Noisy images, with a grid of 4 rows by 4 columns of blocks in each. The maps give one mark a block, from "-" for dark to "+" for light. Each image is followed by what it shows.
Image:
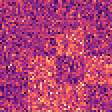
----
--+-
-+-+
-++-
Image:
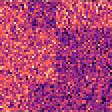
+-++
++--
++--
+---
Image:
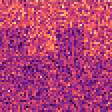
++++
-+-+
----
----
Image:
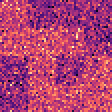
+---
+++-
-+-+
-+++
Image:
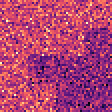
++++
+++-
+---
++--
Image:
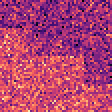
----
+---
+++-
++++
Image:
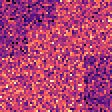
--++
-+++
+++-
+++-
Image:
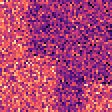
+---
+---
++--
++-+
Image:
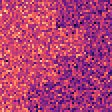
++--
+++-
++--
+---
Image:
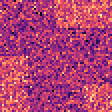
--++
----
+---
+--+
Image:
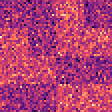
--+-
+-++
++--
--++
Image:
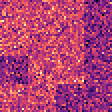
+++-
+++-
-++-
++--
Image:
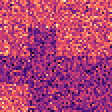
++++
+-++
----
+---
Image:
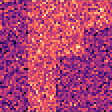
-+++
-++-
-+--
-+--
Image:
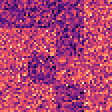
---+
++-+
+-++
++-+
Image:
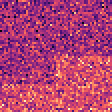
----
----
--++
++++
